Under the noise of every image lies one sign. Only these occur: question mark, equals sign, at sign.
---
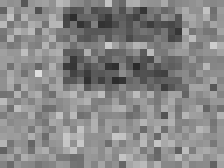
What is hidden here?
dark equals sign
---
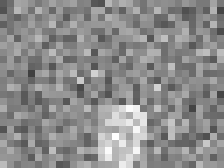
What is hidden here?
light at sign, bottom middle
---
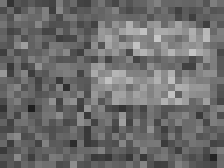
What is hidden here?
light equals sign
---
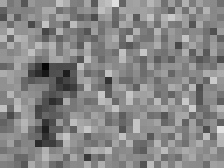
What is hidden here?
dark question mark
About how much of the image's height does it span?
half
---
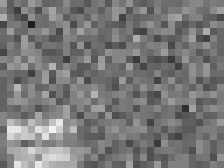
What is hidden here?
light equals sign, bottom left
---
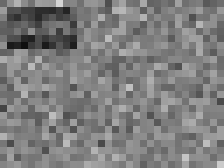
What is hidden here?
dark equals sign, top left
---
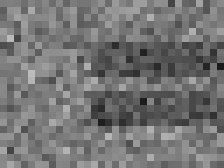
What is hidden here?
dark equals sign
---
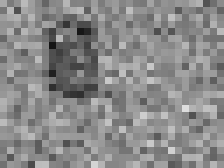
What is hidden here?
dark at sign
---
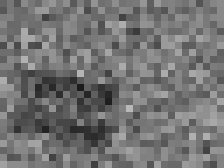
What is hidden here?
dark equals sign
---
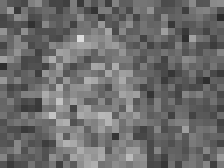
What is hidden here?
light at sign
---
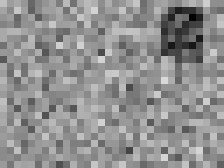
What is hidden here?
dark at sign, top right
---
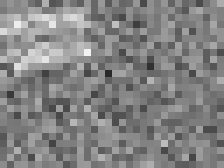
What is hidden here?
light equals sign, top left
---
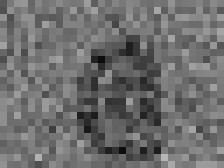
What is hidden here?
dark at sign
